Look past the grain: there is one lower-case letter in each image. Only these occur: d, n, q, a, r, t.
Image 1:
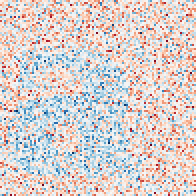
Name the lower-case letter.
a
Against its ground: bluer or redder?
bluer
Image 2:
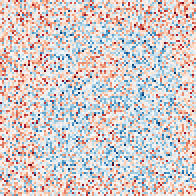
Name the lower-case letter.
a
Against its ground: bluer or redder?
bluer
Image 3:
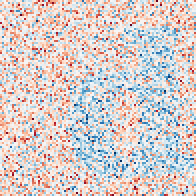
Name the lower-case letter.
d
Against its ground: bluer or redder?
bluer
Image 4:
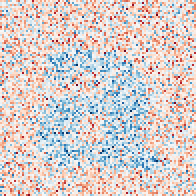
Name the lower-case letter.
a
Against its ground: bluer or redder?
bluer
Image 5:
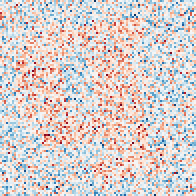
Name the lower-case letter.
q
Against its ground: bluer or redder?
redder
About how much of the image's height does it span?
nearly all
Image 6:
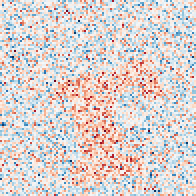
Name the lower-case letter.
r
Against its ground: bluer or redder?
redder
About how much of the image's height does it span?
two thirds
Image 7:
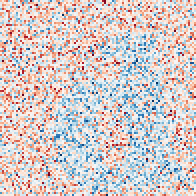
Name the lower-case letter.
d
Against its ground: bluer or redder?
bluer
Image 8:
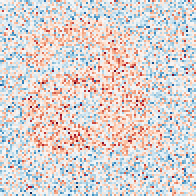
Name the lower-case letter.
a
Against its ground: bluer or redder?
redder
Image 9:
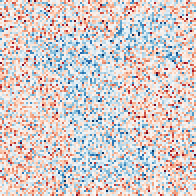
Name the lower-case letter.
r
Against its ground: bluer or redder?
bluer
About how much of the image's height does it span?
nearly all
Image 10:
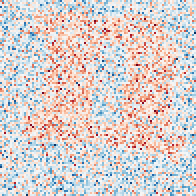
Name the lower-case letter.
n
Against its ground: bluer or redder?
redder
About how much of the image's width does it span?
nearly all
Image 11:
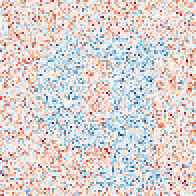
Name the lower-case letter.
q
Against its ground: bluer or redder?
bluer
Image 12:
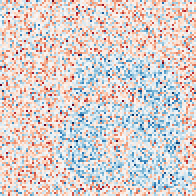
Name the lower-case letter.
a
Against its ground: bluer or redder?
bluer
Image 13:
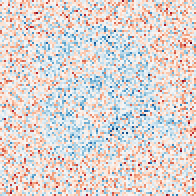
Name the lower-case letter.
a
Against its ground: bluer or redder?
bluer
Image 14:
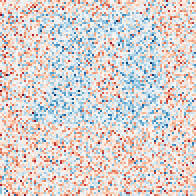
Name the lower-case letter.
n
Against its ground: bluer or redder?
bluer
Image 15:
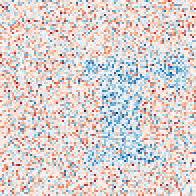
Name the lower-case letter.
r
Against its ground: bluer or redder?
bluer
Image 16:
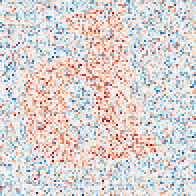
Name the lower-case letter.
d
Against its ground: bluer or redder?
redder
